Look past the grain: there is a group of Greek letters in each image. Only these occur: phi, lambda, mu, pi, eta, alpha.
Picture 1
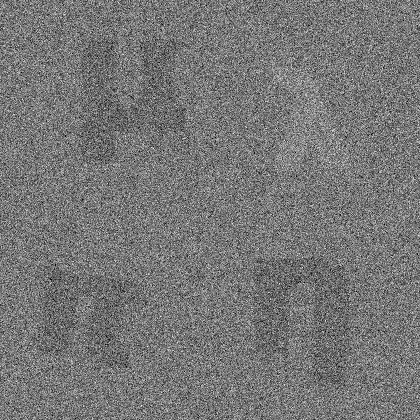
top left: dark mu; top right: light lambda; bottom left: dark pi; bottom right: dark eta
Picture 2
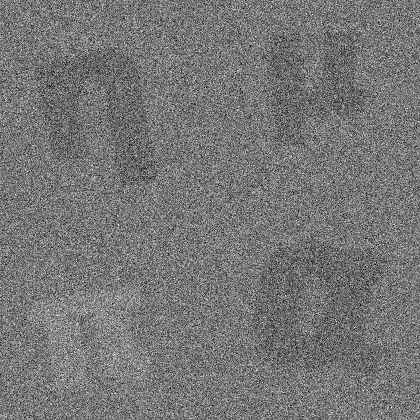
top left: dark eta; top right: dark mu; bottom left: light pi; bottom right: dark alpha
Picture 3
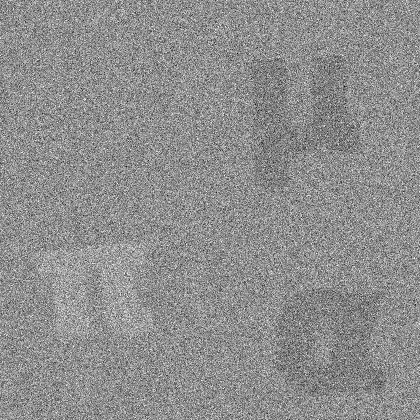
top right: dark mu; bottom left: light pi; bottom right: dark alpha
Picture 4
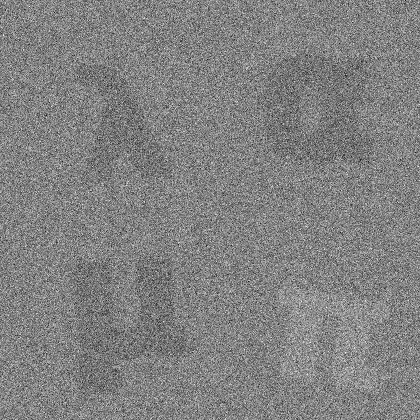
top left: dark lambda; top right: dark alpha; bottom left: dark mu; bottom right: light pi
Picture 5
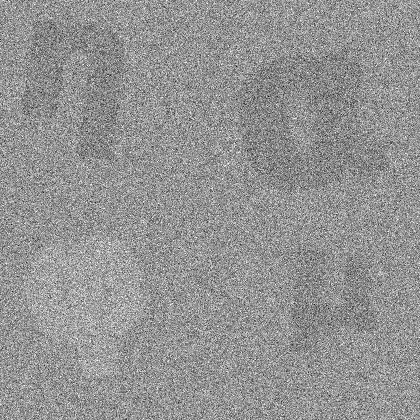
top left: dark eta; top right: dark alpha; bottom left: light phi; bottom right: dark mu
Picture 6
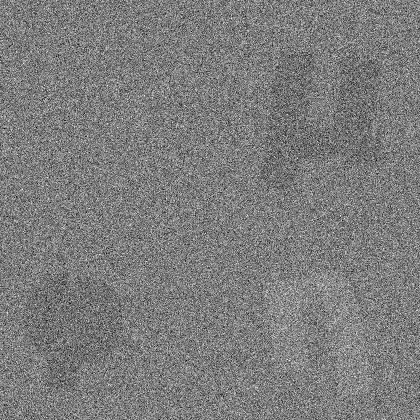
top right: dark mu; bottom left: dark phi; bottom right: light eta
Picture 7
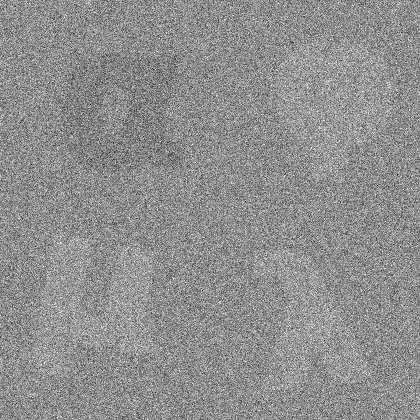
top left: dark alpha; top right: light phi; bottom left: light mu; bottom right: light lambda
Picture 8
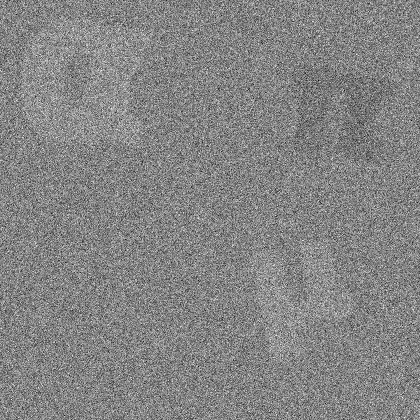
top left: light alpha; top right: dark pi; bottom right: light mu
